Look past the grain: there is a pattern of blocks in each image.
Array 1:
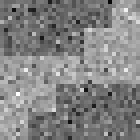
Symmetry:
the same after a half turn
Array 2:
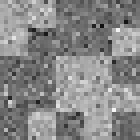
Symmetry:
mirrored about the diagonal from the top left
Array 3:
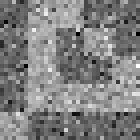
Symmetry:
mirrored about the diagonal from the bottom left
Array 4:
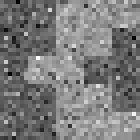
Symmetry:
top and bottom mirror each other
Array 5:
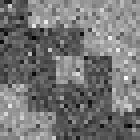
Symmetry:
mirrored about the diagonal from the bottom left
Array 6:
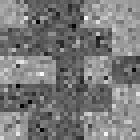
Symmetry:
top and bottom mirror each other
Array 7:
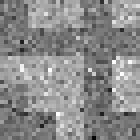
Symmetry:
mirrored about the diagonal from the bottom left
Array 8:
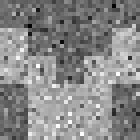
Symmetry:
left and right mirror each other
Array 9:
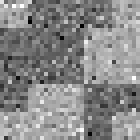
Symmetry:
mirrored about the diagonal from the top left
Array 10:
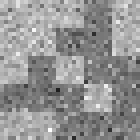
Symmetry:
mirrored about the diagonal from the top left
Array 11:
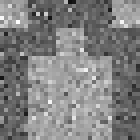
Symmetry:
left and right mirror each other
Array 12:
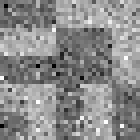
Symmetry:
mirrored about the diagonal from the bottom left
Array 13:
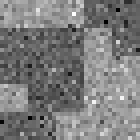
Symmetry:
no symmetry
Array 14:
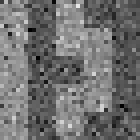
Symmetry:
top and bottom mirror each other
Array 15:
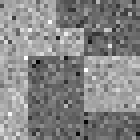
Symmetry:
no symmetry
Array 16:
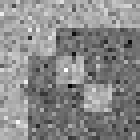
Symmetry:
mirrored about the diagonal from the top left
